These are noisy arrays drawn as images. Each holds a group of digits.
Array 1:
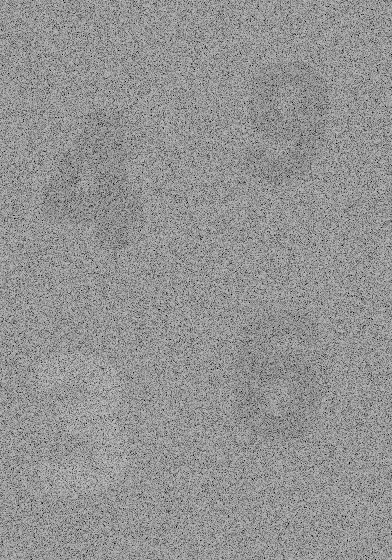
top left: dark 4; top right: dark 9; bottom left: light 3; bottom right: dark 6
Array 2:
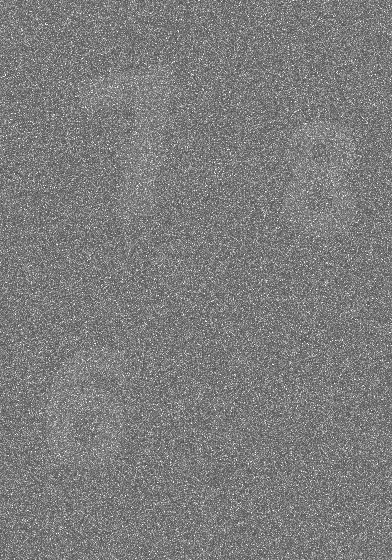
top left: light 7; top right: light 8; bottom left: light 6
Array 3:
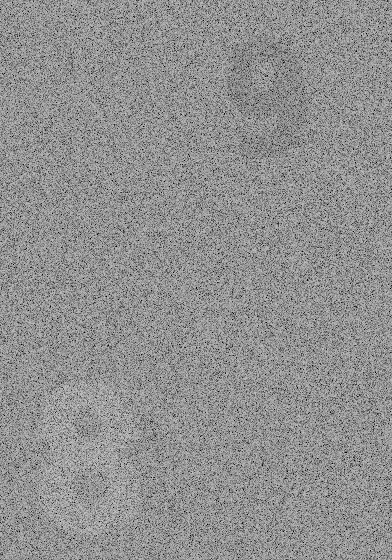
top right: dark 9; bottom left: light 8
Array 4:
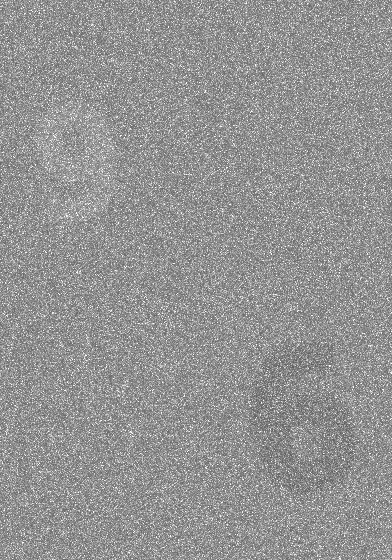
top left: light 9; bottom right: dark 6
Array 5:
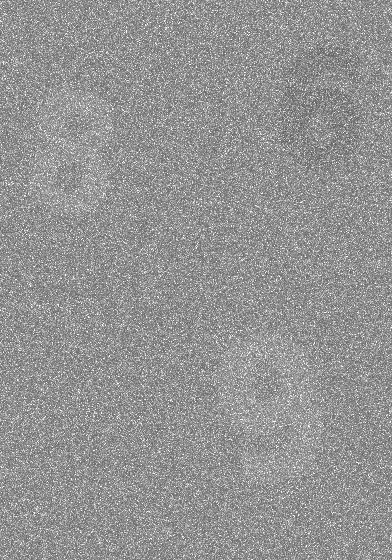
top left: light 8; top right: dark 6; bottom right: light 9
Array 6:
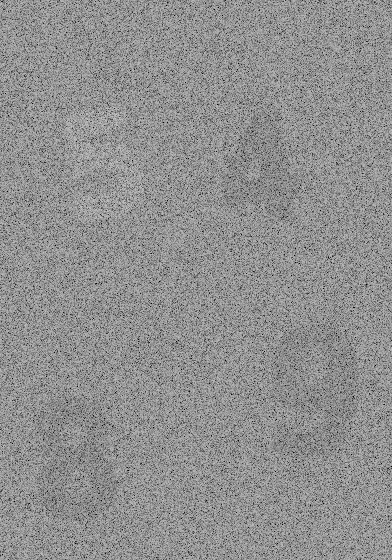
top left: light 5; top right: dark 4; bottom left: dark 8; bottom right: dark 9
